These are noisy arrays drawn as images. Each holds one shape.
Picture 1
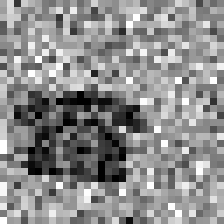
telephone
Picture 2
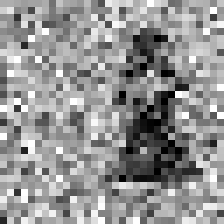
chess bishop
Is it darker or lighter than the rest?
darker
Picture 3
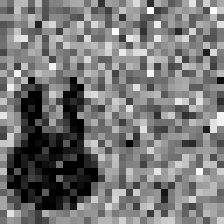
rabbit's head
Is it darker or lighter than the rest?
darker
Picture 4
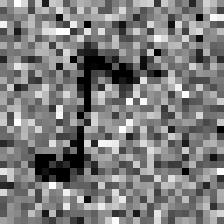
musical note
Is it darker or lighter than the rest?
darker
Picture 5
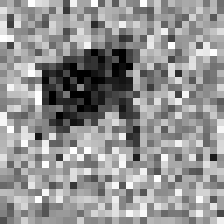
flag
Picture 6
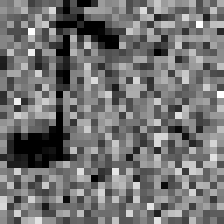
musical note
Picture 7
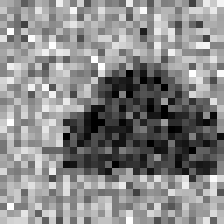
cloud
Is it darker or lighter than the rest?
darker
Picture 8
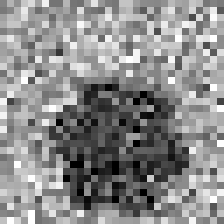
flower
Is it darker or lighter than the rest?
darker
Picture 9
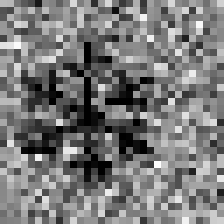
snowflake
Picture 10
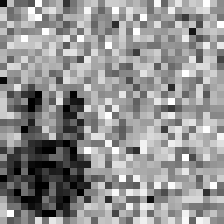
rabbit's head
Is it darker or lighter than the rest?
darker
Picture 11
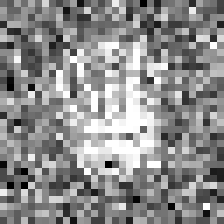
chess queen
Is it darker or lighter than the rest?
lighter
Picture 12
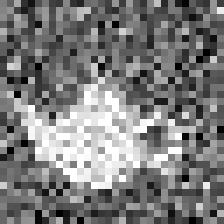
teapot
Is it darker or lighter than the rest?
lighter
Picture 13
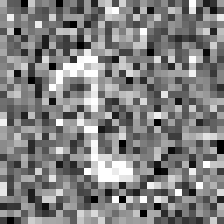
musical note
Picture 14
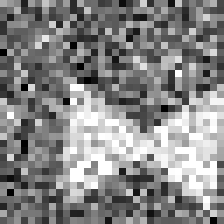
bow tie
